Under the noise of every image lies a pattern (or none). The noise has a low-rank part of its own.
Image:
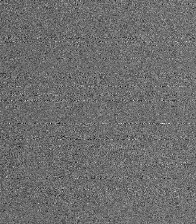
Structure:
a smooth slope
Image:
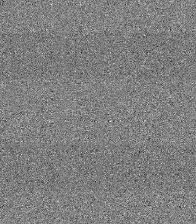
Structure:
horizontal stripes
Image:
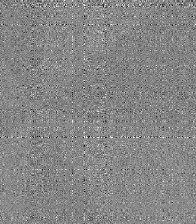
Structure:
spokes from one point
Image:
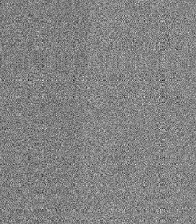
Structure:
a sharp edge
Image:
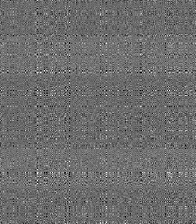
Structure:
horizontal stripes
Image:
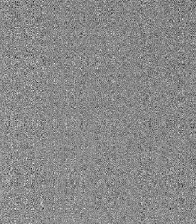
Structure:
a smooth slope
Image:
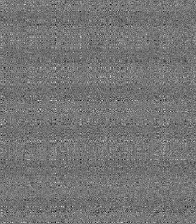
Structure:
horizontal stripes
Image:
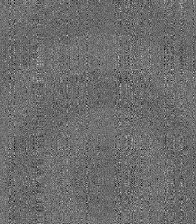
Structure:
rings round one point
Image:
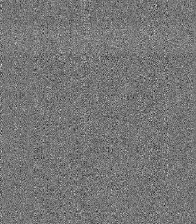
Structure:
one horizontal stripe
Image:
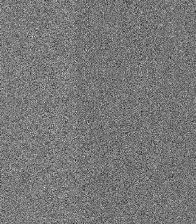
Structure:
a sharp edge
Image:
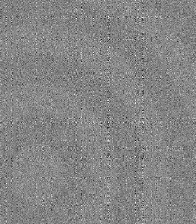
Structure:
rings round one point
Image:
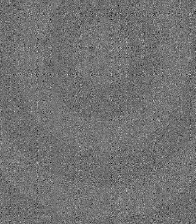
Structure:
rings round one point
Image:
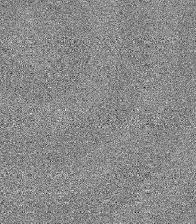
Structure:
rings round one point
